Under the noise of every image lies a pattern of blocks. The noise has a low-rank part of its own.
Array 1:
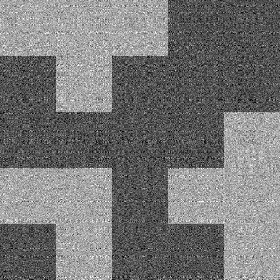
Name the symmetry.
mirrored about the diagonal from the bottom left
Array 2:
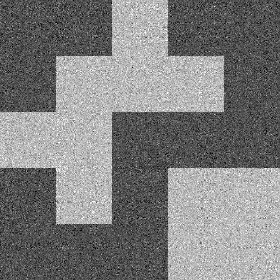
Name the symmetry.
mirrored about the diagonal from the top left
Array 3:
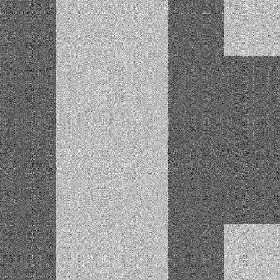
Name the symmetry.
top and bottom mirror each other
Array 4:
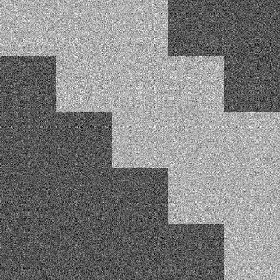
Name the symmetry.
mirrored about the diagonal from the bottom left
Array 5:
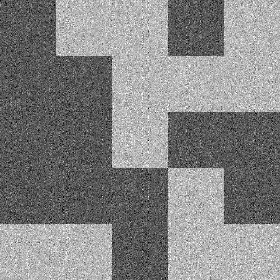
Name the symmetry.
no symmetry
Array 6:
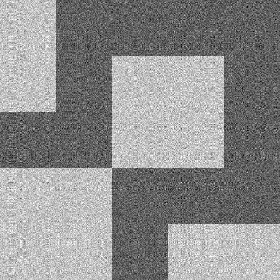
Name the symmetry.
mirrored about the diagonal from the bottom left
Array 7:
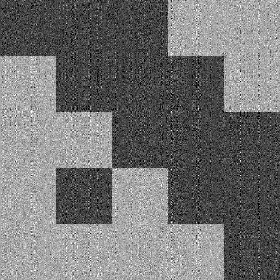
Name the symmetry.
mirrored about the diagonal from the bottom left
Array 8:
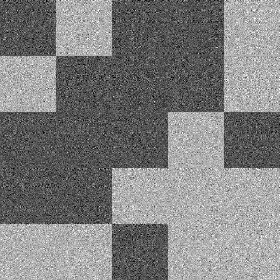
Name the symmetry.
mirrored about the diagonal from the top left
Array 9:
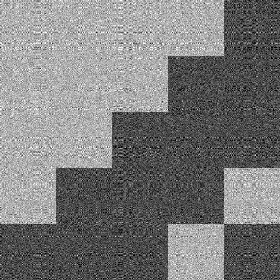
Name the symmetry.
mirrored about the diagonal from the top left
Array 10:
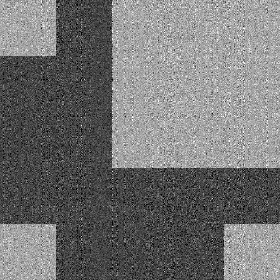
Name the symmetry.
mirrored about the diagonal from the bottom left
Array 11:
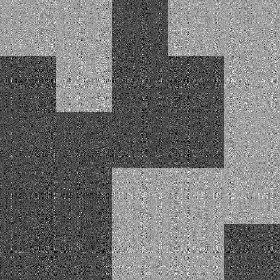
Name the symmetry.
no symmetry
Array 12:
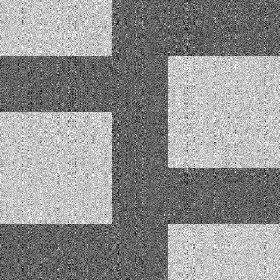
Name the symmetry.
the same after a half turn
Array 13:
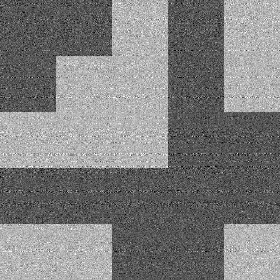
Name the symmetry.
mirrored about the diagonal from the top left
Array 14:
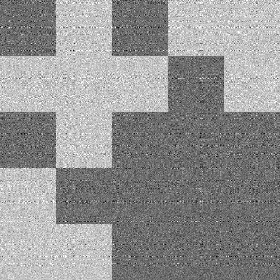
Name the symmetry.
mirrored about the diagonal from the top left
